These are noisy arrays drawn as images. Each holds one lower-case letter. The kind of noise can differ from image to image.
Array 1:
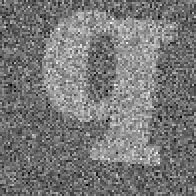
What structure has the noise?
low rank plus noise
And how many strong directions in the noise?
two
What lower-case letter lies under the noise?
q
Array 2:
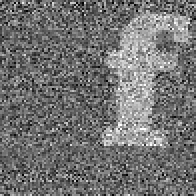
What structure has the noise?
rows of uneven size
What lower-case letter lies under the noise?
f
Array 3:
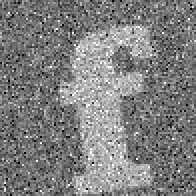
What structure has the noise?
heavy tails
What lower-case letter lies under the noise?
f
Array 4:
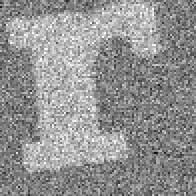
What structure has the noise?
independent entries
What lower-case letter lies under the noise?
r
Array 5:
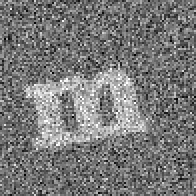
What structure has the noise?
low rank plus noise
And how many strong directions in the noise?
one
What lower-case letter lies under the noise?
m
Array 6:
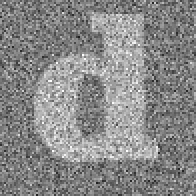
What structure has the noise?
low rank plus noise
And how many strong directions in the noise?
three or four
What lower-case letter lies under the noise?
d
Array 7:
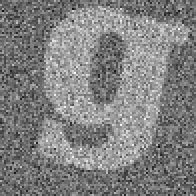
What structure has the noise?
low rank plus noise
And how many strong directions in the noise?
one
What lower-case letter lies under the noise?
g
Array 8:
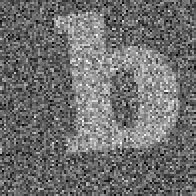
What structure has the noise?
low rank plus noise
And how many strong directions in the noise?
three or four
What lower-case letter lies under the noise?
b
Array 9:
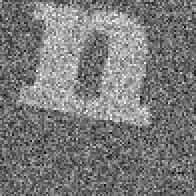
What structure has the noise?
independent entries
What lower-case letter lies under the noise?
n
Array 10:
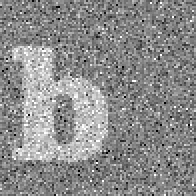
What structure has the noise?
heavy tails
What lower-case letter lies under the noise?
b
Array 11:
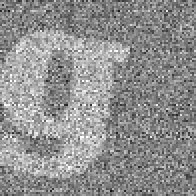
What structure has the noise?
rows of uneven size
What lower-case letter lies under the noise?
g
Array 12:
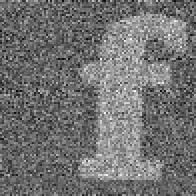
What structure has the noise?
rows of uneven size
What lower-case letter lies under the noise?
f
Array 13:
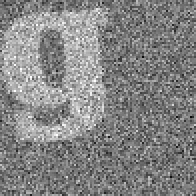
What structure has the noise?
low rank plus noise
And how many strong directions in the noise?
three or four
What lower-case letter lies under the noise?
g
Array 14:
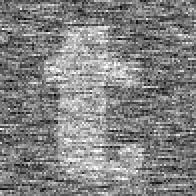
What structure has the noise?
streaked along the rows
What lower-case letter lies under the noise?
t
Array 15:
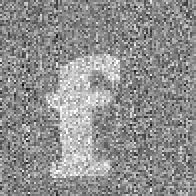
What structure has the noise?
columns of uneven size
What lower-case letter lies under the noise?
f
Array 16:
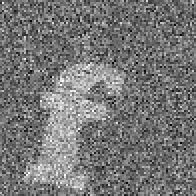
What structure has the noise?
low rank plus noise
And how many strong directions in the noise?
two
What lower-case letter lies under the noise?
f
